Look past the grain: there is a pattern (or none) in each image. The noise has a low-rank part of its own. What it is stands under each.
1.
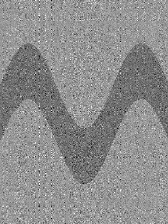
a wavy band
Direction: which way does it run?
left to right
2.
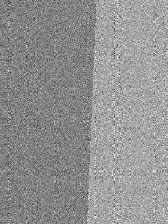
a sharp edge
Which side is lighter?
right
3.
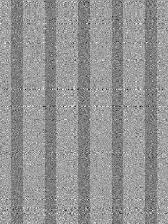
vertical stripes
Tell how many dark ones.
5
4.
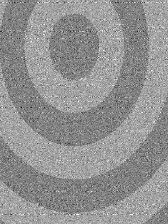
rings round one point
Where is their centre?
top middle
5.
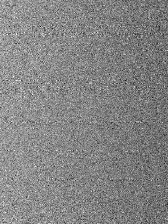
a smooth slope
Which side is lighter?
left
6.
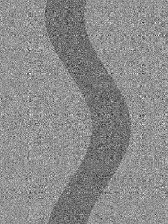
a wavy band
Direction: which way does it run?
top to bottom
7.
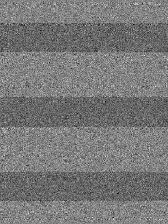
horizontal stripes
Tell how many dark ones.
3
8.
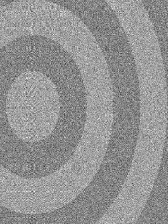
rings round one point
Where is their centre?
middle left
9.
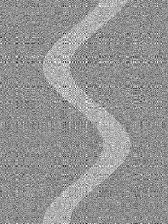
a wavy band
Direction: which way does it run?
top to bottom
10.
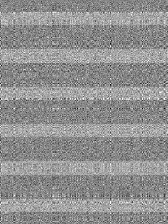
horizontal stripes
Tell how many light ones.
6
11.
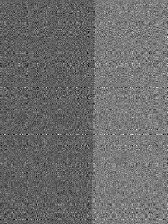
a sharp edge
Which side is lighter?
right
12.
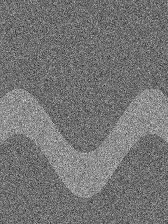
a wavy band
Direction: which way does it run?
left to right
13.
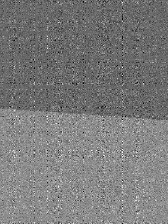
a sharp edge
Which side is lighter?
bottom
